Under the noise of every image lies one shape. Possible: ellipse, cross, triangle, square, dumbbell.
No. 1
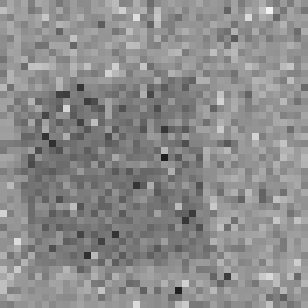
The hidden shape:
square
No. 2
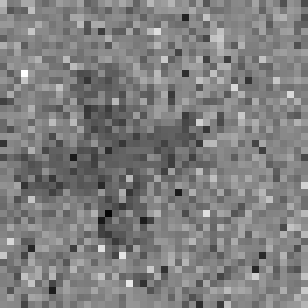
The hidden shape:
cross
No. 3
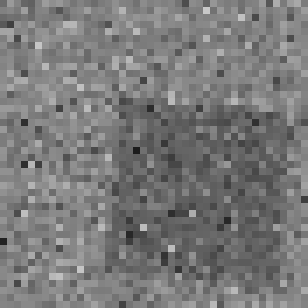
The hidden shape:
square
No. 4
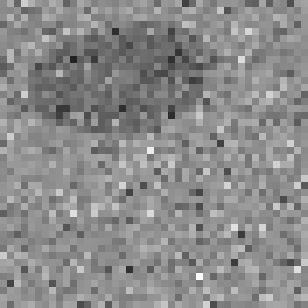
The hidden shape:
ellipse
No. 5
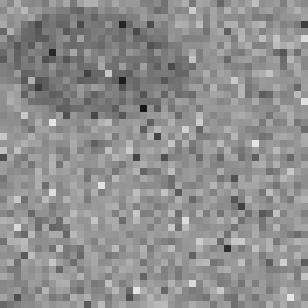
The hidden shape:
ellipse
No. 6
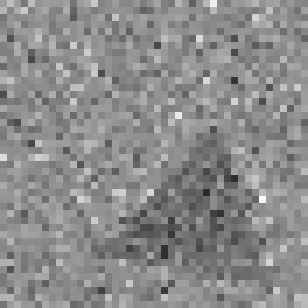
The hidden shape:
triangle
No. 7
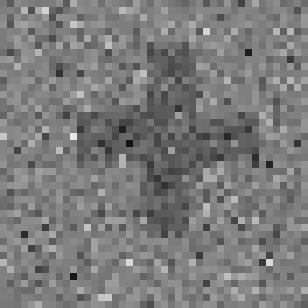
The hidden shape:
cross
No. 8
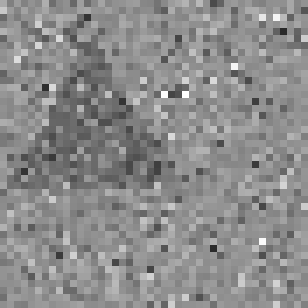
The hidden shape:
triangle
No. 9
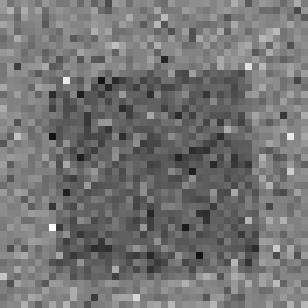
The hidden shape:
square
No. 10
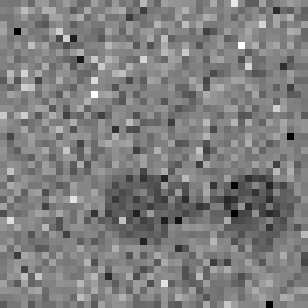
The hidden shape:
dumbbell
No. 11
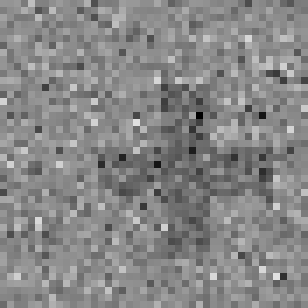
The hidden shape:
cross
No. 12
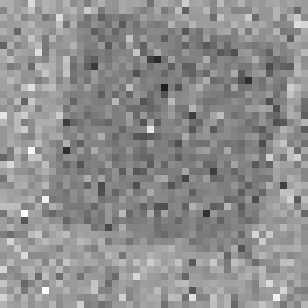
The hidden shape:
square
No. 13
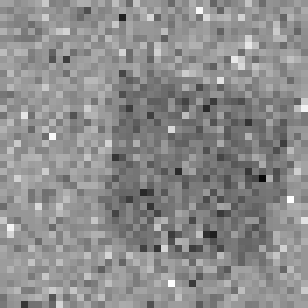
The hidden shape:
square
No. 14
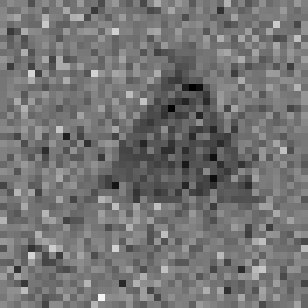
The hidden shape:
triangle
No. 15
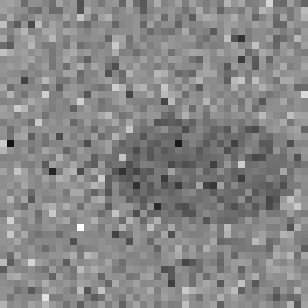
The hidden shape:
ellipse
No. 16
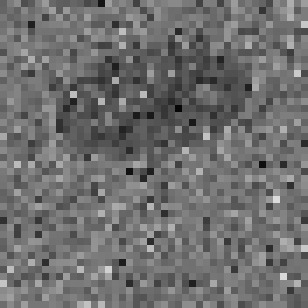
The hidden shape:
ellipse
